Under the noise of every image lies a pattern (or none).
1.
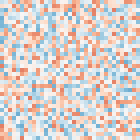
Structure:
only noise
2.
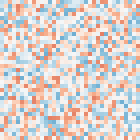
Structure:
only noise
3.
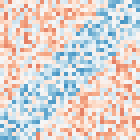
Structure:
a diagonal band
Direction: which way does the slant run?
bottom left to top right
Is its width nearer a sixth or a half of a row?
a half
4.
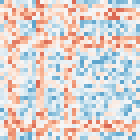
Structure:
bands of rows crossing bands of columns
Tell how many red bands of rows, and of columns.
3 and 3
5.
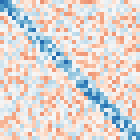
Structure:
a diagonal band
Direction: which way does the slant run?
top left to bottom right
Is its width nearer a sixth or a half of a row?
a sixth
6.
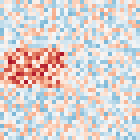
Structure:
one block
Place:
middle left
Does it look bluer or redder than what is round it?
redder
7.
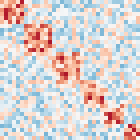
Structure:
blocks along the diagonal
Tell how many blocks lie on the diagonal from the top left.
6
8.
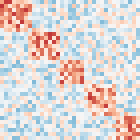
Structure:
blocks along the diagonal
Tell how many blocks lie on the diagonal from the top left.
5
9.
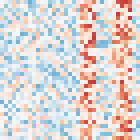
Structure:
bands of columns
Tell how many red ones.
2
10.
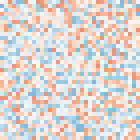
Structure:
only noise
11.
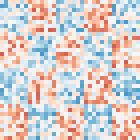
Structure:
a checkerboard
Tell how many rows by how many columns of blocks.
4 by 5
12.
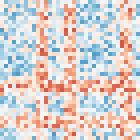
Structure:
bands of rows crossing bands of columns
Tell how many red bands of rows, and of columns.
2 and 3
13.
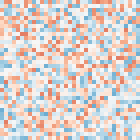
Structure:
only noise
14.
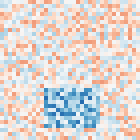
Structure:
one block
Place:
bottom middle
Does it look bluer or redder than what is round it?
bluer
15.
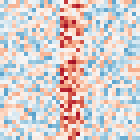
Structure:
one band of columns
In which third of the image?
middle
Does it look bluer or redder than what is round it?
redder
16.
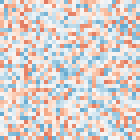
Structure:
only noise
